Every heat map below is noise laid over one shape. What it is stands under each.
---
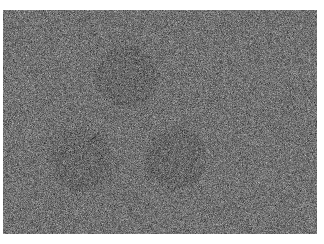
three dots
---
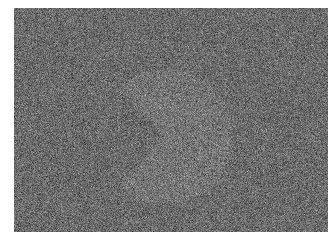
disc with a wedge cut out
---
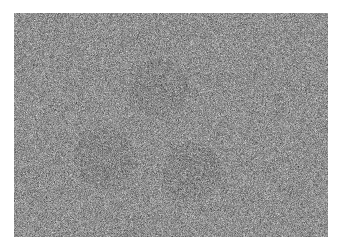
three dots
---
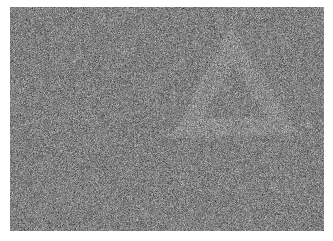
triangle frame
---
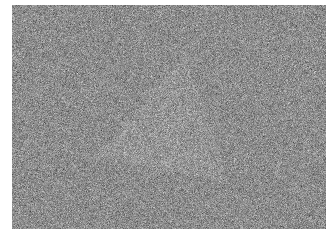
triangle
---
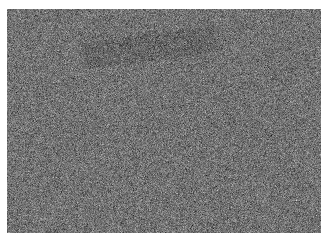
bar
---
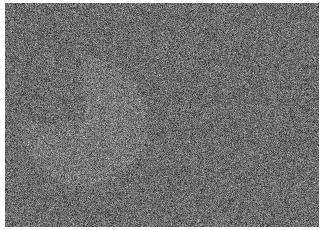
disc with a wedge cut out
